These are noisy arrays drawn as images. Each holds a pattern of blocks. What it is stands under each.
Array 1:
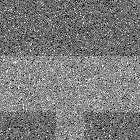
left and right mirror each other
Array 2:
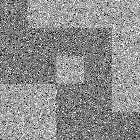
mirrored about the diagonal from the bottom left
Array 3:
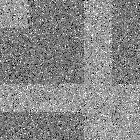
mirrored about the diagonal from the top left
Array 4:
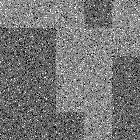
no symmetry
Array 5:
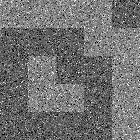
mirrored about the diagonal from the bottom left
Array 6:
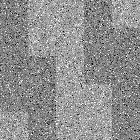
the same after a half turn
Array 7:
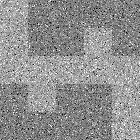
the same after a half turn
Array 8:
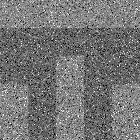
left and right mirror each other
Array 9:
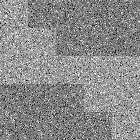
the same after a half turn
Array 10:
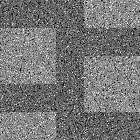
the same after a half turn
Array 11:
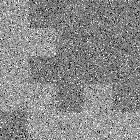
mirrored about the diagonal from the bottom left
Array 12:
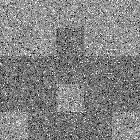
left and right mirror each other
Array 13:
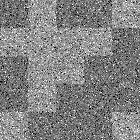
mirrored about the diagonal from the top left
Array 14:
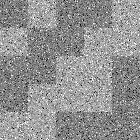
mirrored about the diagonal from the top left
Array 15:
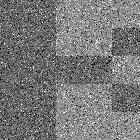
top and bottom mirror each other
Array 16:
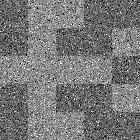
top and bottom mirror each other
